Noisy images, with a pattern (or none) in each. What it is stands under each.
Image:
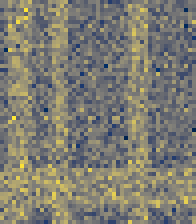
bands of rows crossing bands of columns
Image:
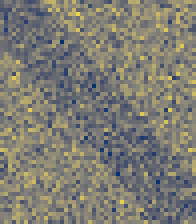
a diagonal band
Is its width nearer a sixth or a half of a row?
a half
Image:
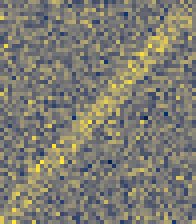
a diagonal band
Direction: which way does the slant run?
bottom left to top right
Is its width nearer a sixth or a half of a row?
a sixth
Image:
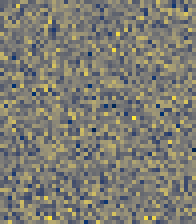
only noise
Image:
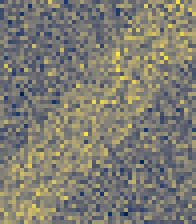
a diagonal band
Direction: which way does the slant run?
bottom left to top right
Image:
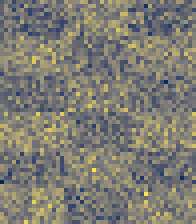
a checkerboard
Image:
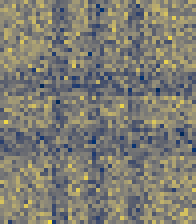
bands of rows crossing bands of columns
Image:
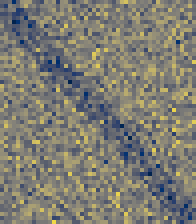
a diagonal band
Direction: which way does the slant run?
top left to bottom right
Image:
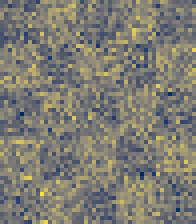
a checkerboard
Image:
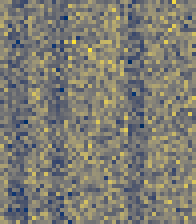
bands of columns
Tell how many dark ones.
3
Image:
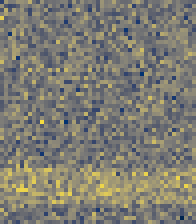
one band of rows
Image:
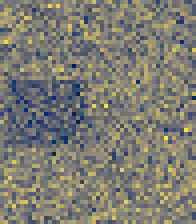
one block
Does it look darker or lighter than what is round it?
darker
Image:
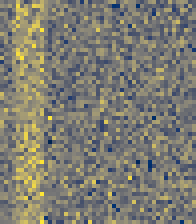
one band of columns
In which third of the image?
left
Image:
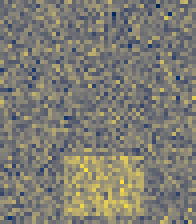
one block
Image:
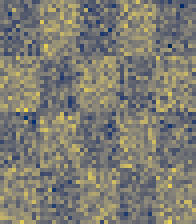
a checkerboard
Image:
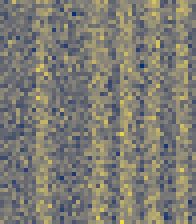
bands of columns
